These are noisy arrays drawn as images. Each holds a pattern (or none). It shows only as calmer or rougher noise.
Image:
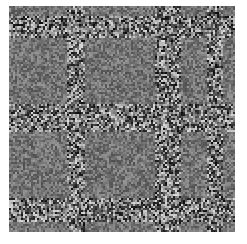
bands of rows crossing bands of columns
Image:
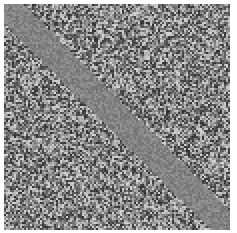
a diagonal band
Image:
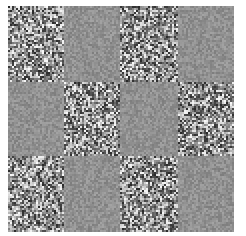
a checkerboard
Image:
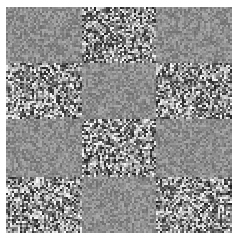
a checkerboard
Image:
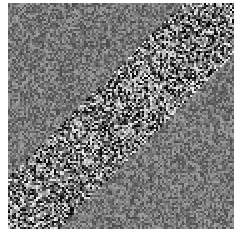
a diagonal band
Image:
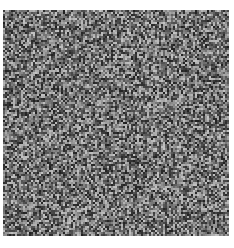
only noise
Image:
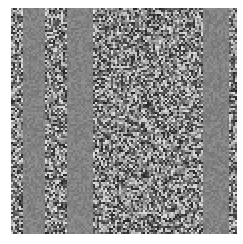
bands of columns
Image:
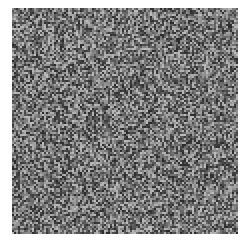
only noise
